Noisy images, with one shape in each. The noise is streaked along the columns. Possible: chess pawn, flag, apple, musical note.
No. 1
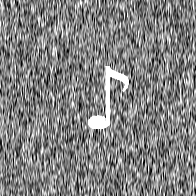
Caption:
light musical note, centre
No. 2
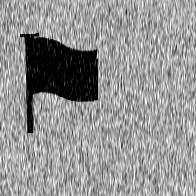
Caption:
dark flag
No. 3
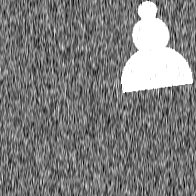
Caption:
light chess pawn
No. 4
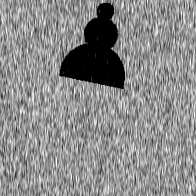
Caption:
dark chess pawn, top middle
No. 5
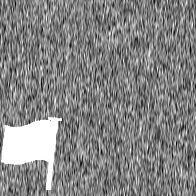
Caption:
light flag, bottom left
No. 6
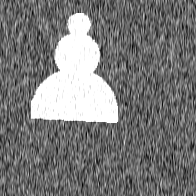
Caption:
light chess pawn
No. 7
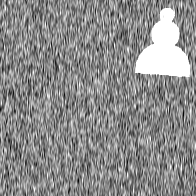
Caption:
light chess pawn, top right
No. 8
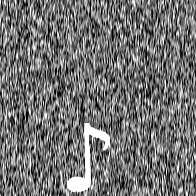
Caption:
light musical note, bottom middle
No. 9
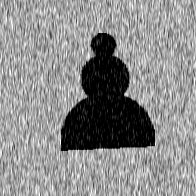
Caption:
dark chess pawn
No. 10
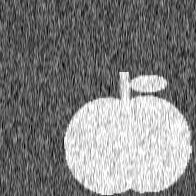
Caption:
light apple
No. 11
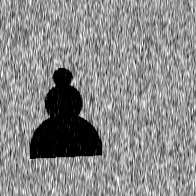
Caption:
dark chess pawn
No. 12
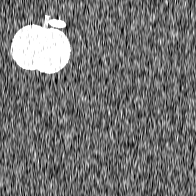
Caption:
light apple, top left
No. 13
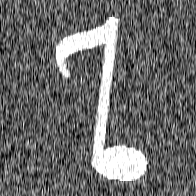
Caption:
light musical note
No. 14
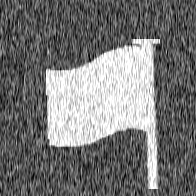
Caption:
light flag
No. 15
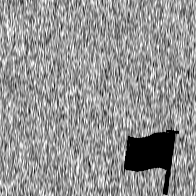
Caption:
dark flag, bottom right
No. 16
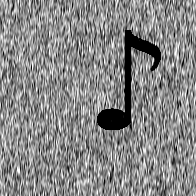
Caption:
dark musical note
